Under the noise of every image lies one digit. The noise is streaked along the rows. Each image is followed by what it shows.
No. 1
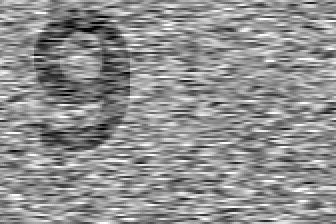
9
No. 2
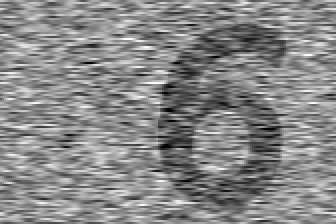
6
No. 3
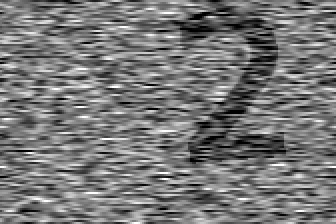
2
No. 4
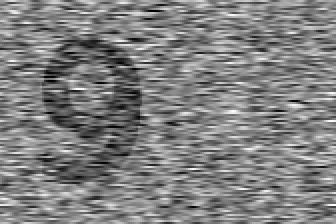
9
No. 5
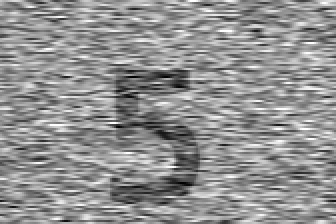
5
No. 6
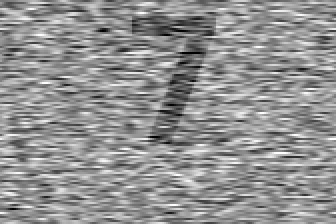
7
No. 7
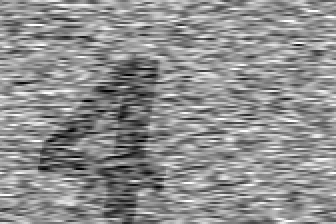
4
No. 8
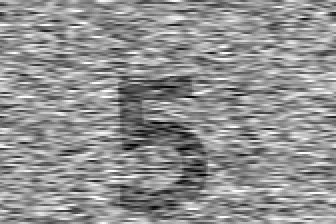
5
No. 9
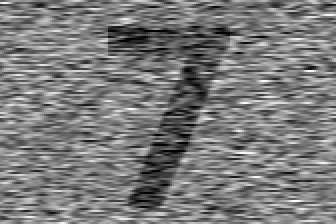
7
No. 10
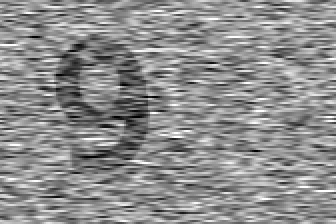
9
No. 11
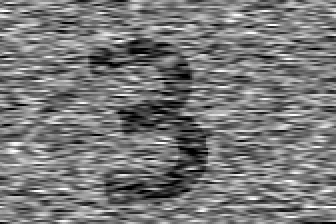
3
